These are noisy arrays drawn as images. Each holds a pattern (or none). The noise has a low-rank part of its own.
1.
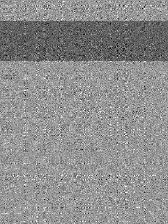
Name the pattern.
one band of rows
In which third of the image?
top
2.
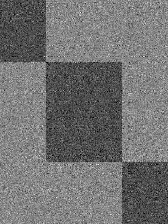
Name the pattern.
blocks along the diagonal
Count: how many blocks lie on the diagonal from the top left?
3
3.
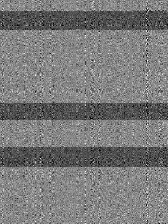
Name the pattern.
bands of rows
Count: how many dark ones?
3
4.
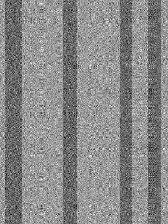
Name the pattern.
bands of columns
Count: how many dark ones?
4
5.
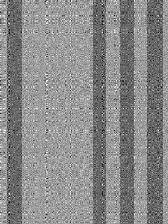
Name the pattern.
bands of columns
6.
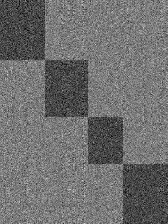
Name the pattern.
blocks along the diagonal
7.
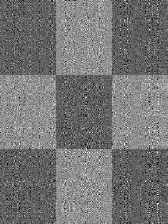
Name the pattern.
a checkerboard
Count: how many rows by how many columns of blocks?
3 by 3
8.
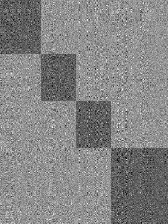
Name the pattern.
blocks along the diagonal
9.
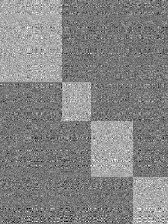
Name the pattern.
blocks along the diagonal
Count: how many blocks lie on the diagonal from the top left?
4
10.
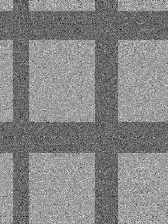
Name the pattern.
bands of rows crossing bands of columns
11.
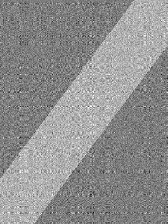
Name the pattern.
a diagonal band
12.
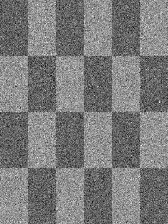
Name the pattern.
a checkerboard
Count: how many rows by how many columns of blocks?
4 by 6
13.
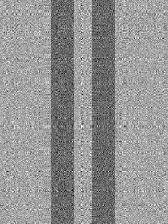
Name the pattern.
bands of columns
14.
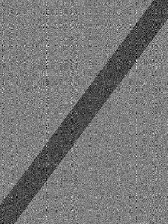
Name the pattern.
a diagonal band
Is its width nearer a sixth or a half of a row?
a sixth
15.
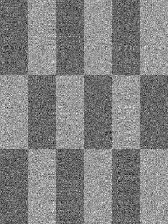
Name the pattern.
a checkerboard
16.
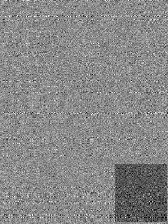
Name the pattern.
one block
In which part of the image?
bottom right
